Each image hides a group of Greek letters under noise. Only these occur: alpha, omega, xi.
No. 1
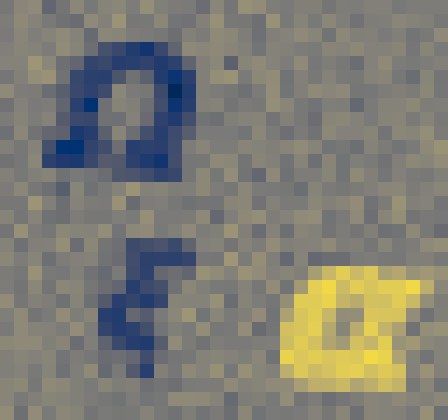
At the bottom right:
alpha
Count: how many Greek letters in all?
3
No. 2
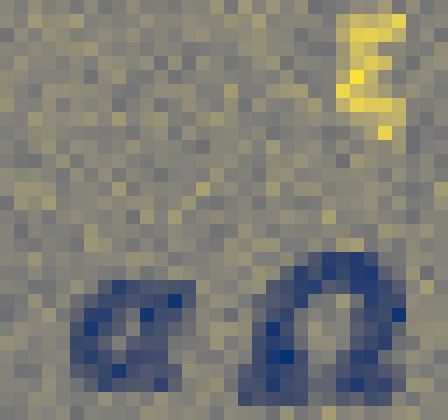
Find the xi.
top right
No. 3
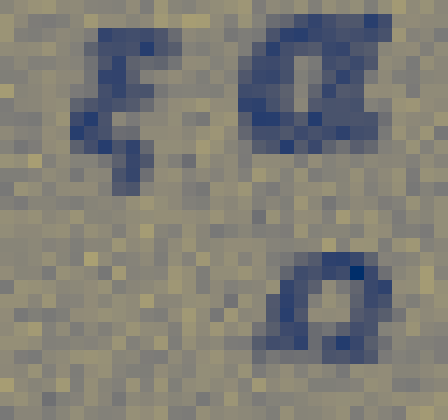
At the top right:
alpha
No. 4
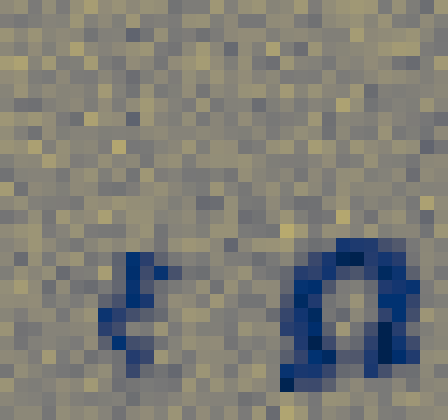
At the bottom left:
xi
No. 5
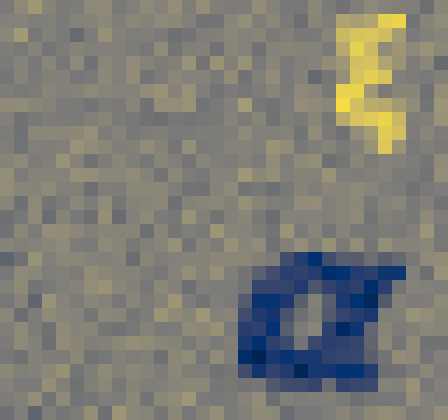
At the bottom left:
nothing
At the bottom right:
alpha
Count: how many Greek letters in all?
2
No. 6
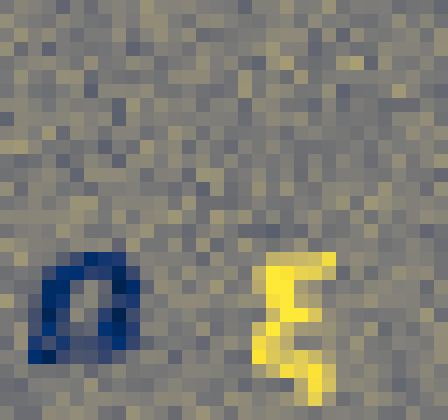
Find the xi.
bottom right
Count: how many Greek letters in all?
2
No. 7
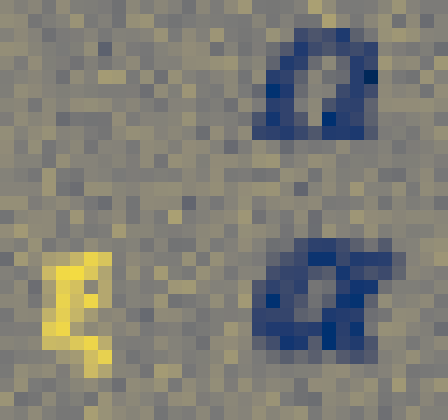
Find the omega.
top right
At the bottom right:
alpha
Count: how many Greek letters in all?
3
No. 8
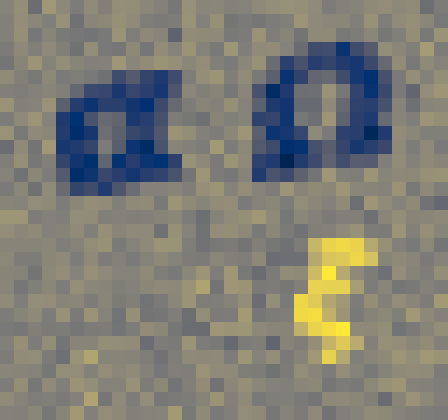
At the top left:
alpha
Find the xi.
bottom right
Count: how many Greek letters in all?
3
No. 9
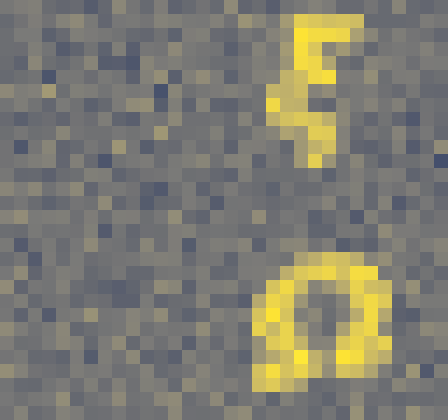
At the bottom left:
nothing
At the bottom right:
omega
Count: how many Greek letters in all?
2
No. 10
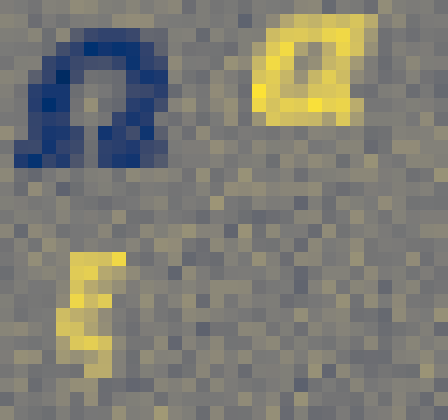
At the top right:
alpha
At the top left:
omega
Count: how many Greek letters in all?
3
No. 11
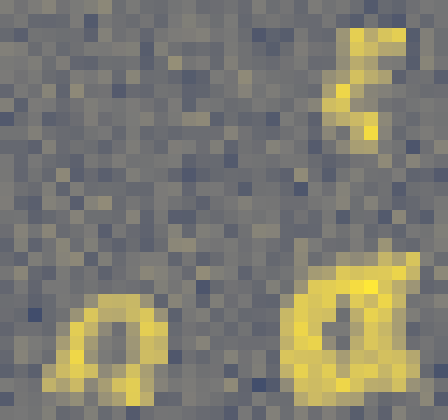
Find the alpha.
bottom right
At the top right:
xi
